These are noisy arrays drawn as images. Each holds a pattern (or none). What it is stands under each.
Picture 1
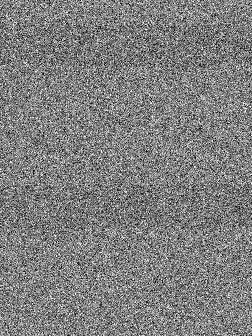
bands of rows
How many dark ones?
2
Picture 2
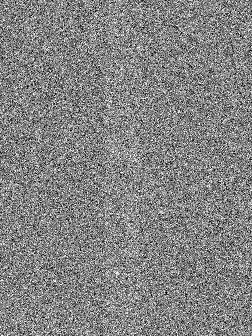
one band of columns
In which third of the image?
middle
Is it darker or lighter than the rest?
lighter
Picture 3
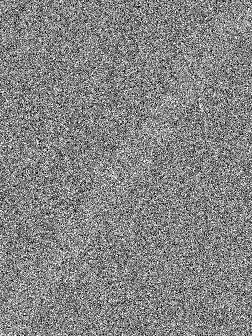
a diagonal band
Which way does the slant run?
bottom left to top right
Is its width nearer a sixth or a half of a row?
a sixth
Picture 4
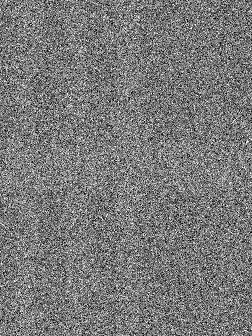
bands of rows crossing bands of columns
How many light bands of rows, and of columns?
1 and 3
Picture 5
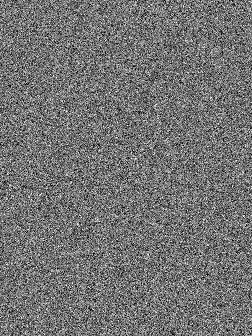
only noise
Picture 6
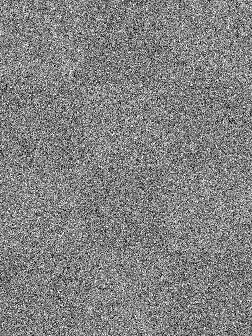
a checkerboard
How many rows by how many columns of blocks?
4 by 3
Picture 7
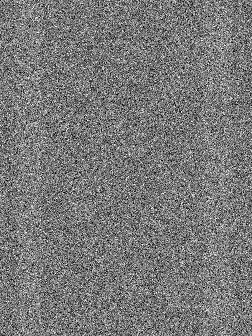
bands of columns
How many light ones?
2
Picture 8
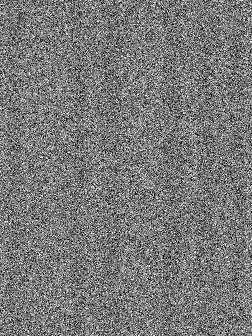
bands of columns
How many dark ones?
6
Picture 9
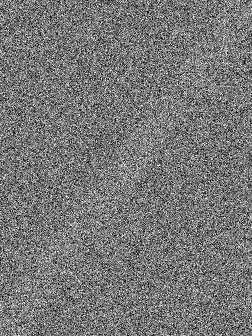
a diagonal band
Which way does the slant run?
bottom left to top right
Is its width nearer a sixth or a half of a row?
a sixth
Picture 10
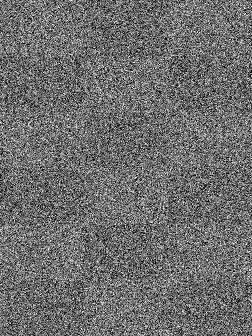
a checkerboard
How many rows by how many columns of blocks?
6 by 3
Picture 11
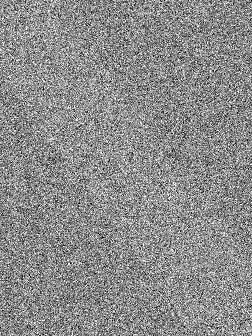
a diagonal band
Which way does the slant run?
top left to bottom right
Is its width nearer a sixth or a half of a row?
a half
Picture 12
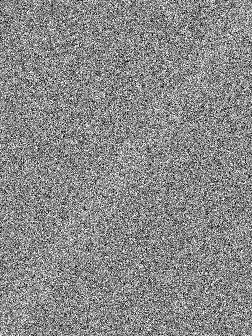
a diagonal band
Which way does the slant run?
bottom left to top right
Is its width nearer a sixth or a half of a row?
a sixth
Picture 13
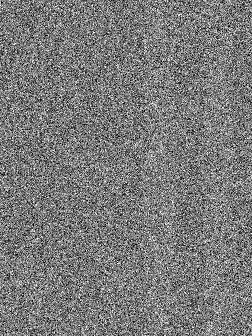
bands of columns
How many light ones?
2
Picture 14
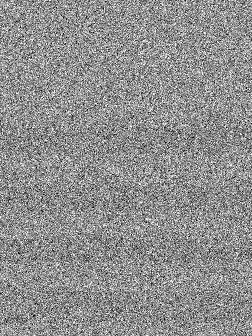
bands of rows
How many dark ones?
4
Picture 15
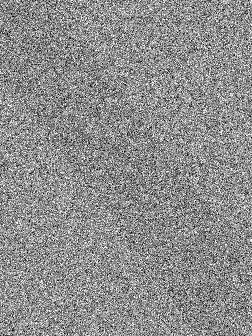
a diagonal band
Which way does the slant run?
top left to bottom right
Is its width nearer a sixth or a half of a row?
a half
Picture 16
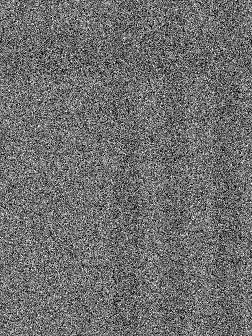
bands of rows crossing bands of columns
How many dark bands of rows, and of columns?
1 and 3
